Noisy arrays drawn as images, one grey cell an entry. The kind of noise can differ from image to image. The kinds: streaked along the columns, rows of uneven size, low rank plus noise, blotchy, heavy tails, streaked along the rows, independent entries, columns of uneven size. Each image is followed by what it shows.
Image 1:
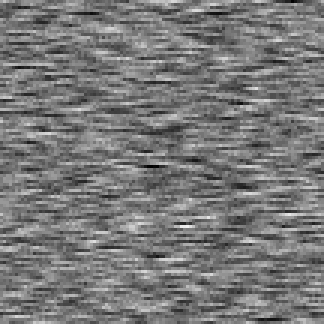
streaked along the rows
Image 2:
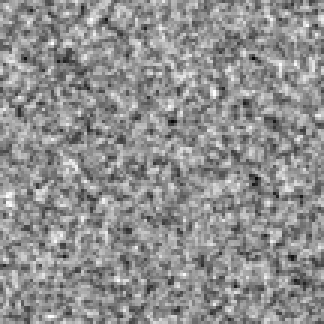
blotchy
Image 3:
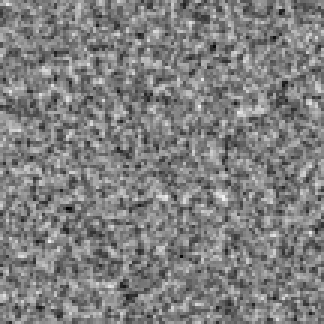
blotchy
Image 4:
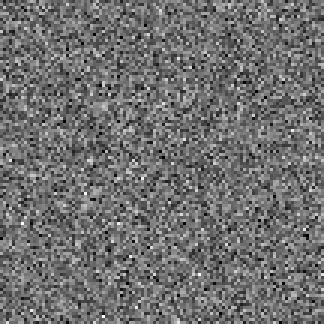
independent entries
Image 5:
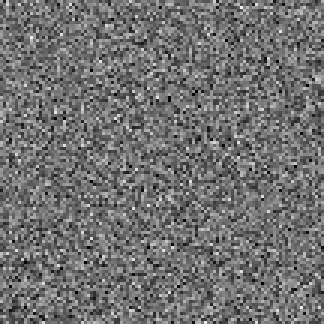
independent entries
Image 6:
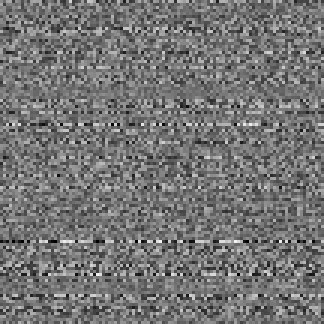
rows of uneven size
